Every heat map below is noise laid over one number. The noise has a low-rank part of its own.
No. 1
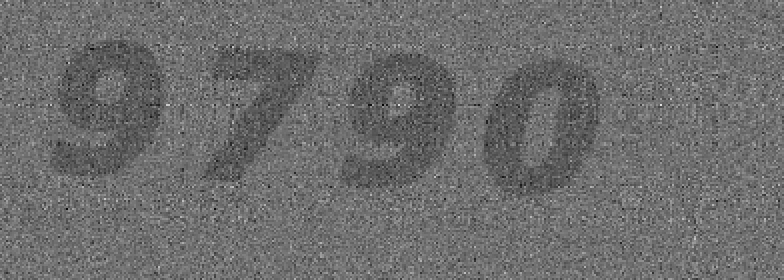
9790
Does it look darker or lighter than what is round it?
darker
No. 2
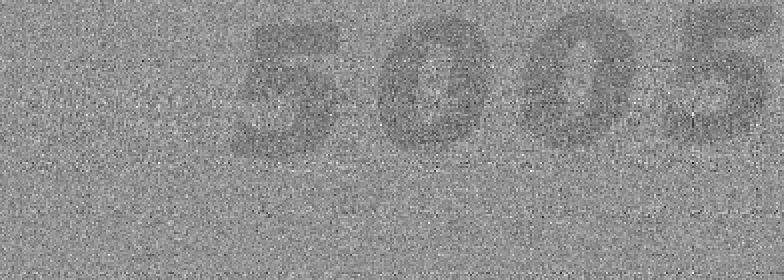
5005
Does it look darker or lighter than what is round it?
darker
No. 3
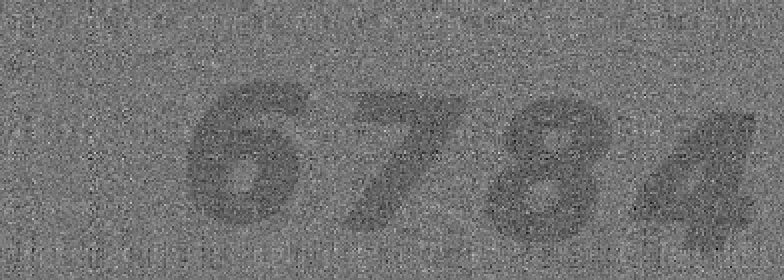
6784
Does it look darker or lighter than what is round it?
darker
